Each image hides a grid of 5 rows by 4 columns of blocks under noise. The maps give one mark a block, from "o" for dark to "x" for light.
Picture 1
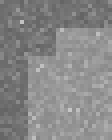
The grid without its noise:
oooo
ooxx
oxxx
oxxx
oxxx
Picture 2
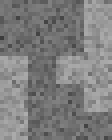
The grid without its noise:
ooox
ooox
xoxx
xoox
xooo
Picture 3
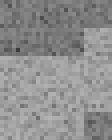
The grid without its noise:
oooo
ooox
xxxx
xxxx
xxxo
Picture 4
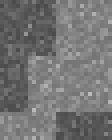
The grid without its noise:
ooxx
ooxx
oxxx
oxxx
xxoo
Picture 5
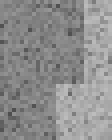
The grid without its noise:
ooox
ooox
ooox
ooxx
ooxx
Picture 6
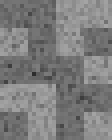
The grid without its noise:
ooxx
xoxo
ooox
xxoo
oxox
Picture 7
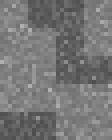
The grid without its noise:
xoox
xxox
xxoo
xxxx
ooxx
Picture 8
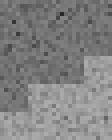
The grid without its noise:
oooo
oooo
ooox
oxxx
xxxx
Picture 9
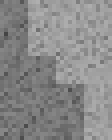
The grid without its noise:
oxxx
oxxx
ooxx
ooox
ooox
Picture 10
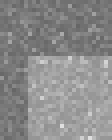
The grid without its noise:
oooo
oooo
oxxx
oxxx
oxxx
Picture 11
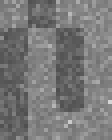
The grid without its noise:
xoxx
oxox
oxox
oxox
oxxx
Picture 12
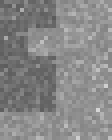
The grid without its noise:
ooxx
oxxx
ooxx
ooxx
xxxx
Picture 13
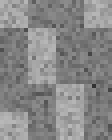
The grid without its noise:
xoox
oxoo
oxoo
ooxo
xoxo
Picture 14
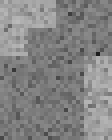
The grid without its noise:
xxoo
xooo
ooox
ooox
ooox
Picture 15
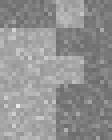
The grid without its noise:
ooxo
xxoo
xxxo
xxoo
xxoo
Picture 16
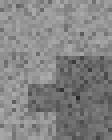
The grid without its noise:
xxxx
xxxx
xxoo
xooo
xxoo
